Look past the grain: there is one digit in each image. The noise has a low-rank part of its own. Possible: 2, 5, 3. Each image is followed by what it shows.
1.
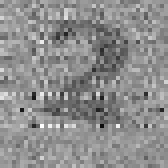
2
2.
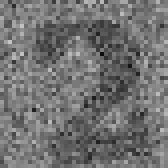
2
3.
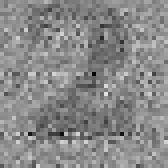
2
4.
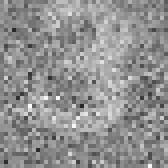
3
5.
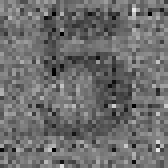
5
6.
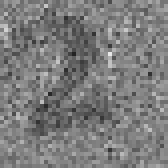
2
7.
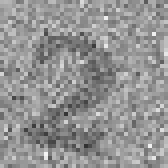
2
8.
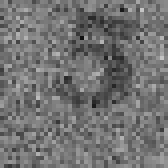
5
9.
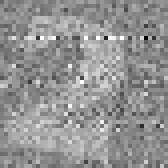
2
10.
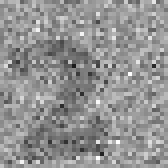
2
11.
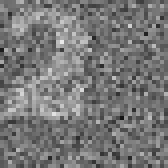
2
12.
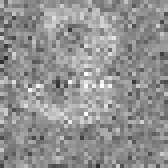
3
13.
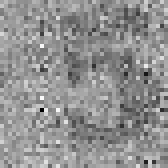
5
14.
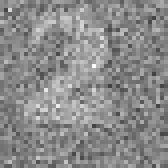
2
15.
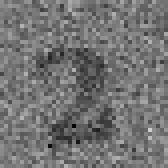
2
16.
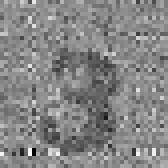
3
